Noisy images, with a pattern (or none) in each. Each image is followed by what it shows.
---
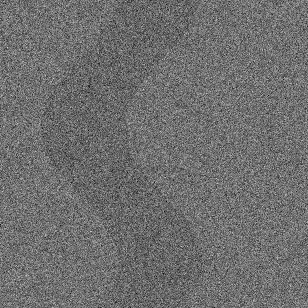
a wavy band
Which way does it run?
top to bottom
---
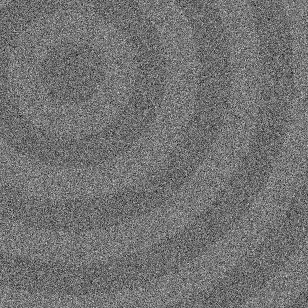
rings round one point
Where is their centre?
top left
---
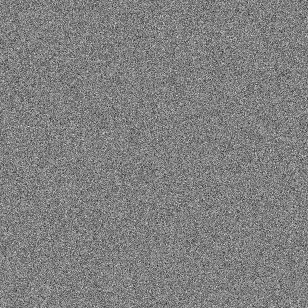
only noise
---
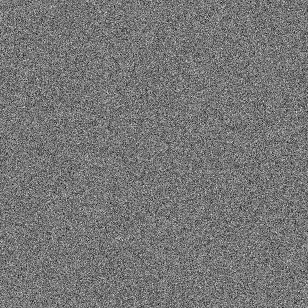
only noise
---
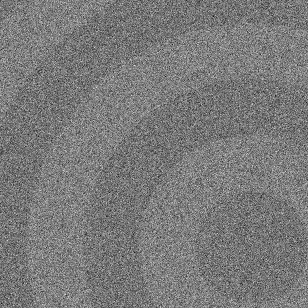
rings round one point
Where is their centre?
bottom right
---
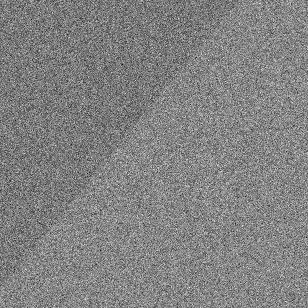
a sharp edge
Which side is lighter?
bottom right
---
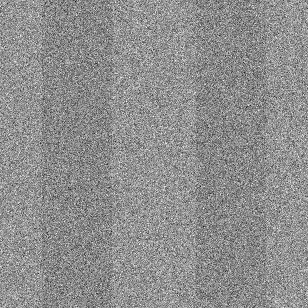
vertical stripes
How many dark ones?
2
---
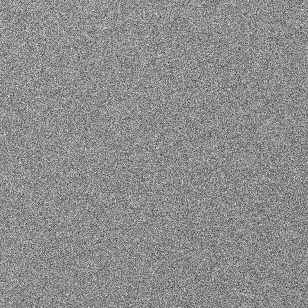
a smooth slope
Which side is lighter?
top left
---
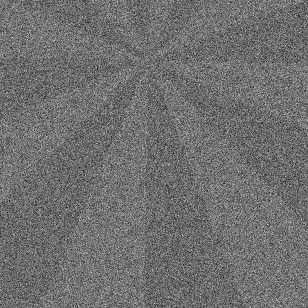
spokes from one point
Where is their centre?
top middle
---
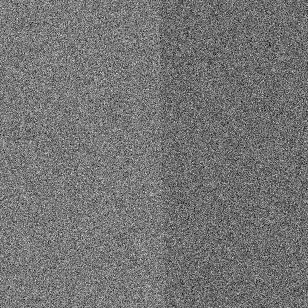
a sharp edge
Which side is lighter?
left
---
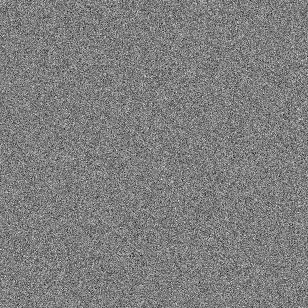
only noise
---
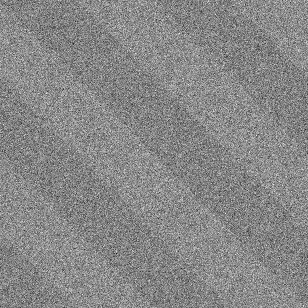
diagonal stripes
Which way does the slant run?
top left to bottom right
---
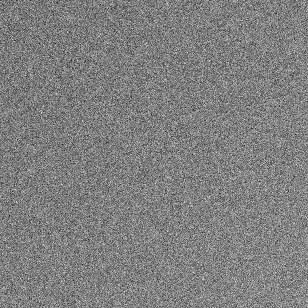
a smooth slope
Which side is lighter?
bottom right
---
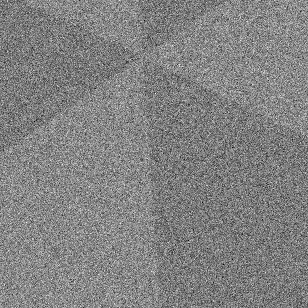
spokes from one point
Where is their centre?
top middle
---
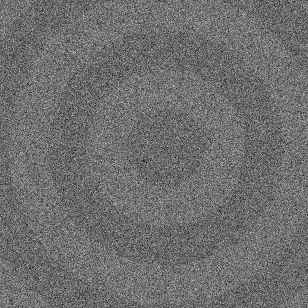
rings round one point
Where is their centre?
centre
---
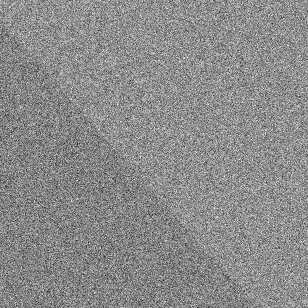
a sharp edge
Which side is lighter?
top right
